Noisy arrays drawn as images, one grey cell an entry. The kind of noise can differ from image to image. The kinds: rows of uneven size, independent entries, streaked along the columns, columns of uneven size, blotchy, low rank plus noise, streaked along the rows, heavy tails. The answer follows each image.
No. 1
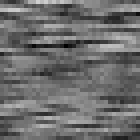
streaked along the rows
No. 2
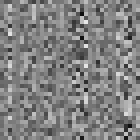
columns of uneven size
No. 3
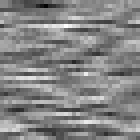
streaked along the rows
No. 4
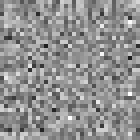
low rank plus noise
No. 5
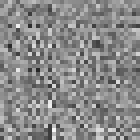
low rank plus noise
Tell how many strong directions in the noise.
three or four
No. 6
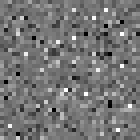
heavy tails
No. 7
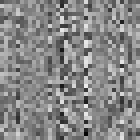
columns of uneven size
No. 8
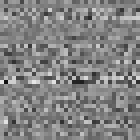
rows of uneven size
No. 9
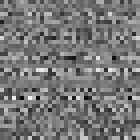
rows of uneven size
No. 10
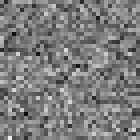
independent entries
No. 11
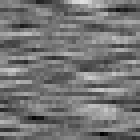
streaked along the rows
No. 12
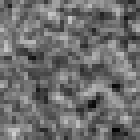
blotchy
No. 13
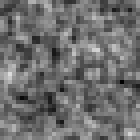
blotchy
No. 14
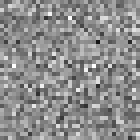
independent entries
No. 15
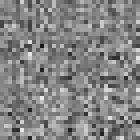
low rank plus noise
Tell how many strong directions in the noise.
five to eight
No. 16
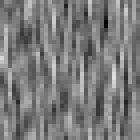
streaked along the columns
